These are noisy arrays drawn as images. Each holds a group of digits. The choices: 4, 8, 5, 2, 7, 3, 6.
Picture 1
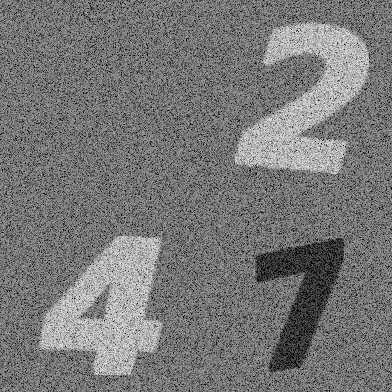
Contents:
top right: light 2; bottom left: light 4; bottom right: dark 7
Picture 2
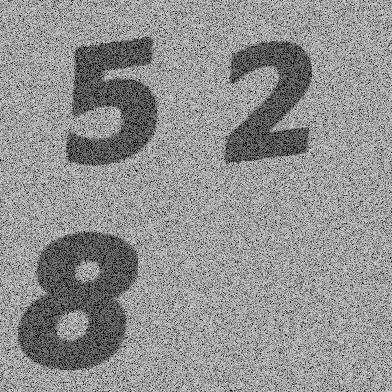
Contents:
top left: dark 5; top right: dark 2; bottom left: dark 8
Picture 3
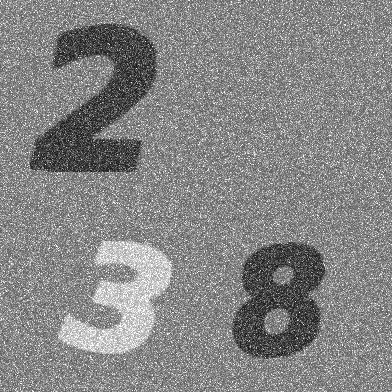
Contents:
top left: dark 2; bottom left: light 3; bottom right: dark 8
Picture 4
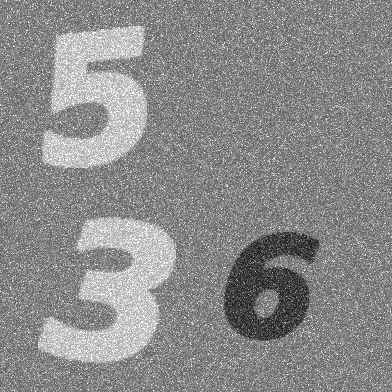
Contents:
top left: light 5; bottom left: light 3; bottom right: dark 6
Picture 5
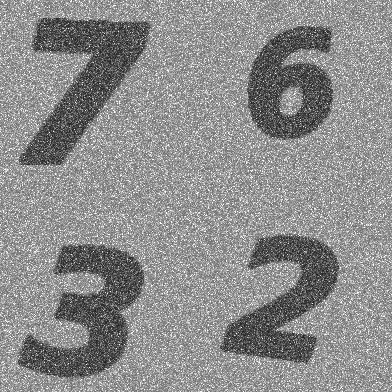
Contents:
top left: dark 7; top right: dark 6; bottom left: dark 3; bottom right: dark 2
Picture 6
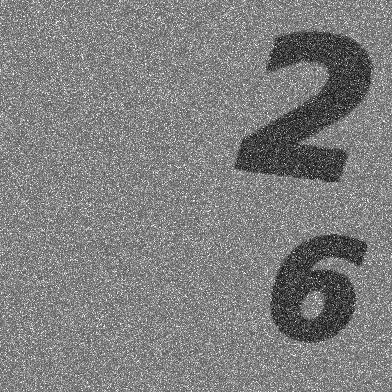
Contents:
top right: dark 2; bottom right: dark 6
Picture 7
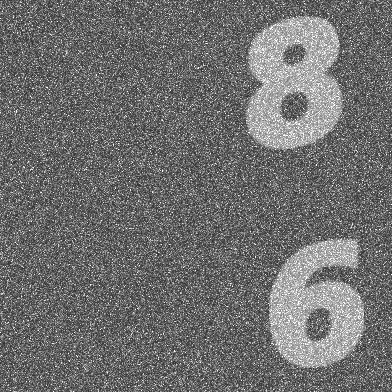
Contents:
top right: light 8; bottom right: light 6
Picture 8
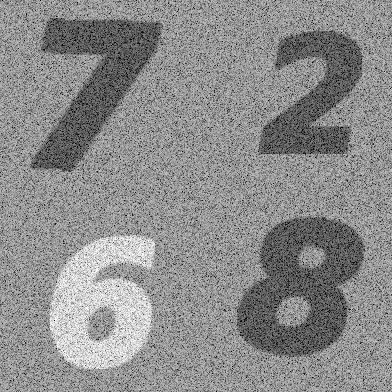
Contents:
top left: dark 7; top right: dark 2; bottom left: light 6; bottom right: dark 8
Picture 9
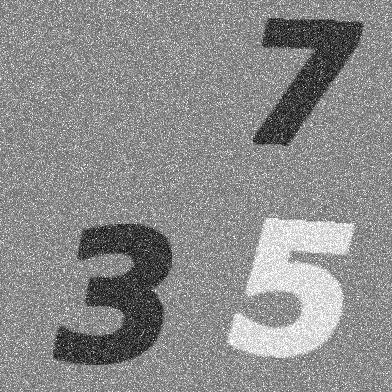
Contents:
top right: dark 7; bottom left: dark 3; bottom right: light 5
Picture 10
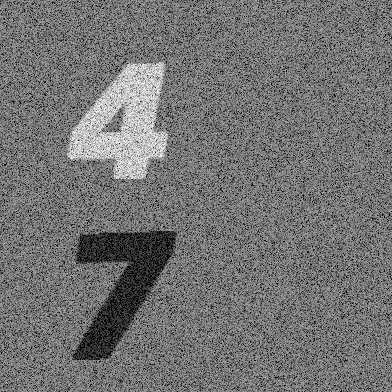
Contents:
top left: light 4; bottom left: dark 7
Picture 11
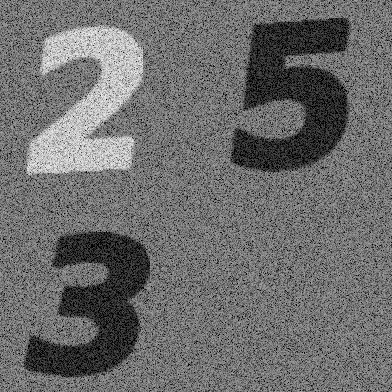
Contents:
top left: light 2; top right: dark 5; bottom left: dark 3
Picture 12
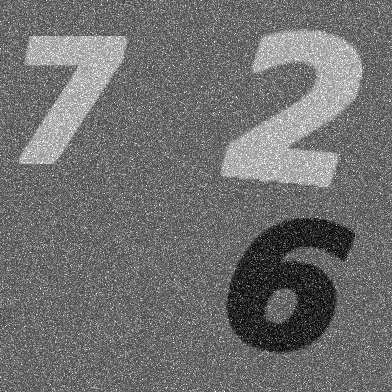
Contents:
top left: light 7; top right: light 2; bottom right: dark 6
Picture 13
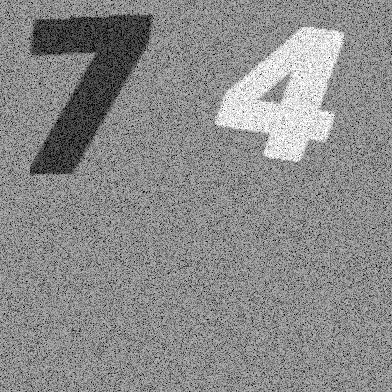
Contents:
top left: dark 7; top right: light 4
